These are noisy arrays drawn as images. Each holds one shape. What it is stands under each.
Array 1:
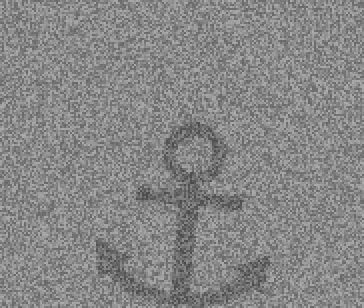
anchor
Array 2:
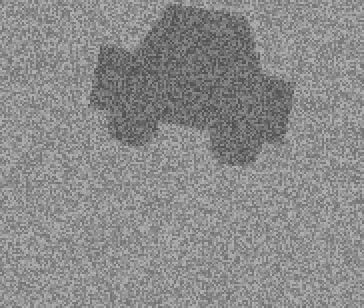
car
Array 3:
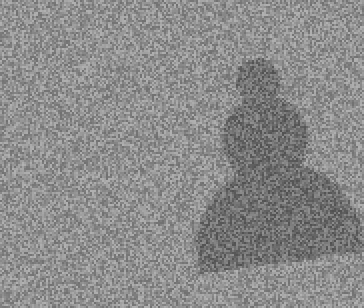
chess pawn
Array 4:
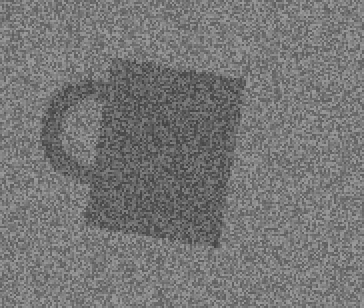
cup
